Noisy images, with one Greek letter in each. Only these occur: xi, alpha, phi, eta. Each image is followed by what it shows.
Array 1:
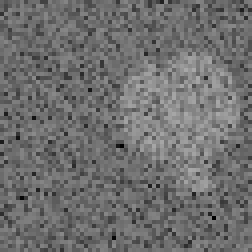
phi
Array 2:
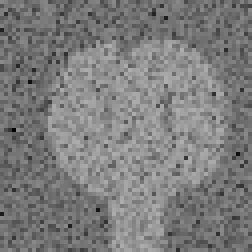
phi
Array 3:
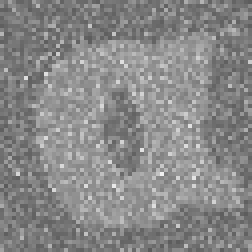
alpha
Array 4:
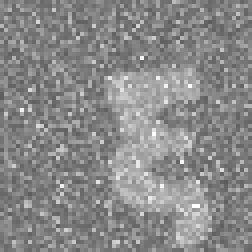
xi
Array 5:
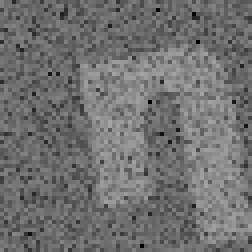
eta
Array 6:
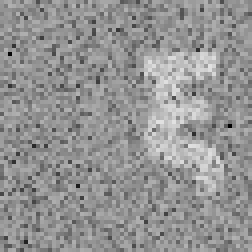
xi
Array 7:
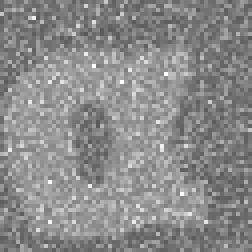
alpha
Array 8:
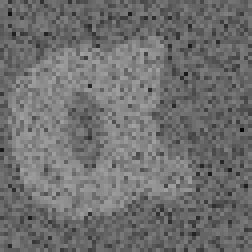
alpha
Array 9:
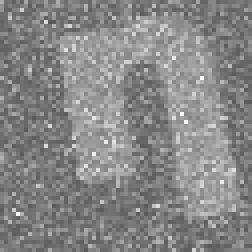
eta
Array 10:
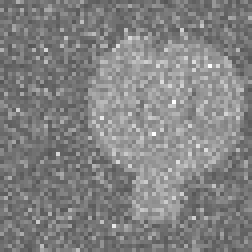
phi
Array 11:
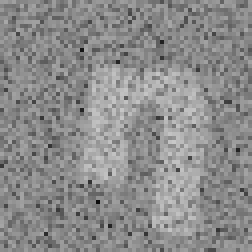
eta
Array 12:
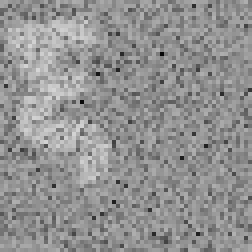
xi
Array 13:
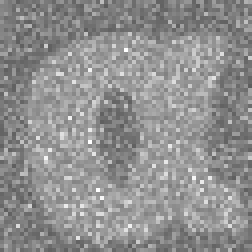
alpha
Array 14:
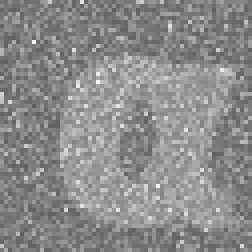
alpha
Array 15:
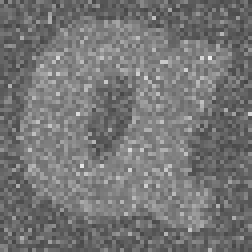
alpha
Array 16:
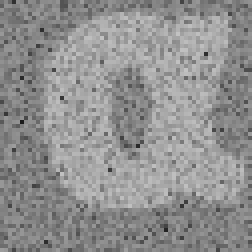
alpha
